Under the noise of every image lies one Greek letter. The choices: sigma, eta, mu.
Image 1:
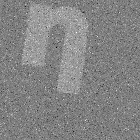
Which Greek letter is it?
eta
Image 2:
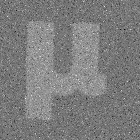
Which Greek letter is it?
mu
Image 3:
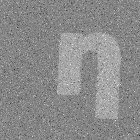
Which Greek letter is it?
eta
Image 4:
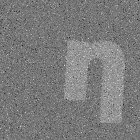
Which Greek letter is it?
eta
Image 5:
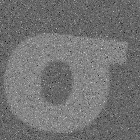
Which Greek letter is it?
sigma
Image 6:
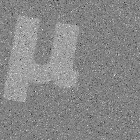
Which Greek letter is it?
mu
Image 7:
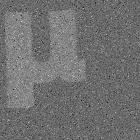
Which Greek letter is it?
mu
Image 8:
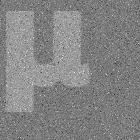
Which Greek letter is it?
mu
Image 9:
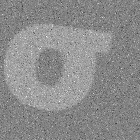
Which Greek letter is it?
sigma
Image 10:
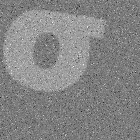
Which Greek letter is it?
sigma
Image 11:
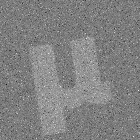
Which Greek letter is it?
mu
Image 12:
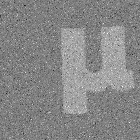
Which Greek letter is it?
mu
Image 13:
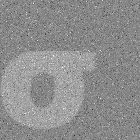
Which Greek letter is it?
sigma
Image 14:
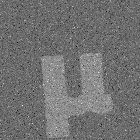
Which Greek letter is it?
mu
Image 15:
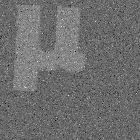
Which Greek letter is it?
mu
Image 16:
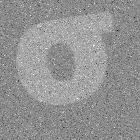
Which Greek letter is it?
sigma
